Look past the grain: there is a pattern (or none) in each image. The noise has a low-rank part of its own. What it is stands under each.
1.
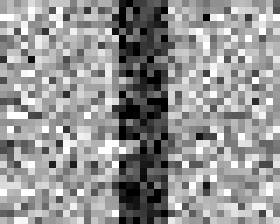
one band of columns
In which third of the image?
middle
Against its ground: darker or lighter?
darker
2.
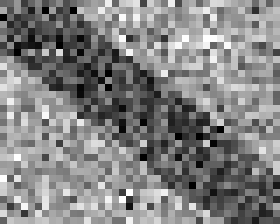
a diagonal band
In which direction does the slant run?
top left to bottom right
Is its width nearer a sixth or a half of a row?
a half
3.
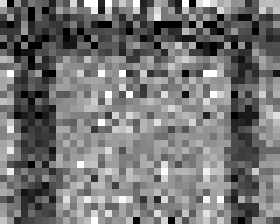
bands of rows crossing bands of columns
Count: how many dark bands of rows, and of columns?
1 and 2
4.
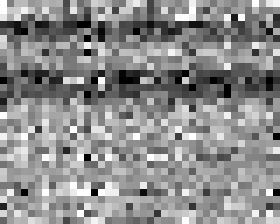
bands of rows
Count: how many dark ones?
2
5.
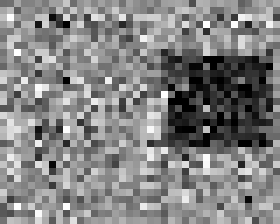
one block
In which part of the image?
middle right
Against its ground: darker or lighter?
darker
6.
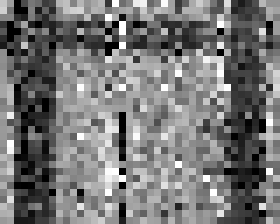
bands of rows crossing bands of columns
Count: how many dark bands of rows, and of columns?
1 and 2
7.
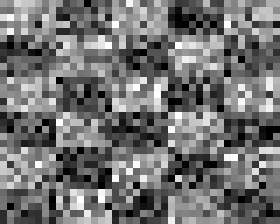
a checkerboard
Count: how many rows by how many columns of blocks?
6 by 5
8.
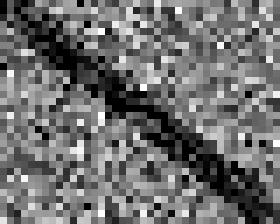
a diagonal band
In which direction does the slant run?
top left to bottom right
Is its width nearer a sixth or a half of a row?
a sixth
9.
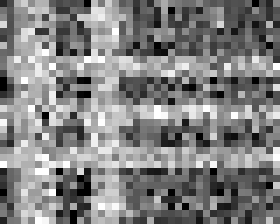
bands of rows crossing bands of columns
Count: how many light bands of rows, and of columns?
3 and 2
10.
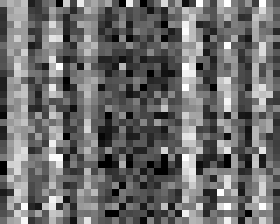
bands of columns
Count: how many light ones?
6
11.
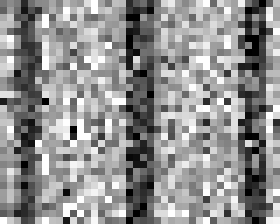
bands of columns
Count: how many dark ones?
3
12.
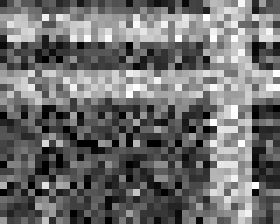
bands of rows crossing bands of columns
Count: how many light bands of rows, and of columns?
2 and 1
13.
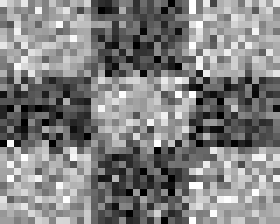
a checkerboard
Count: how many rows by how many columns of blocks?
3 by 3
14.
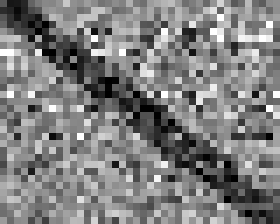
a diagonal band
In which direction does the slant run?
top left to bottom right
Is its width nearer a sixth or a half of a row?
a sixth
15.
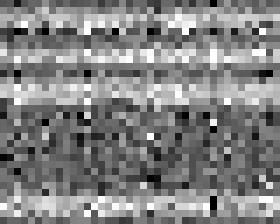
bands of rows
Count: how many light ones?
4
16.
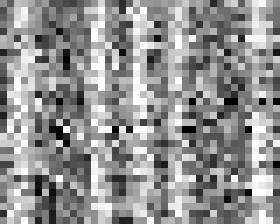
bands of columns
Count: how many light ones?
5
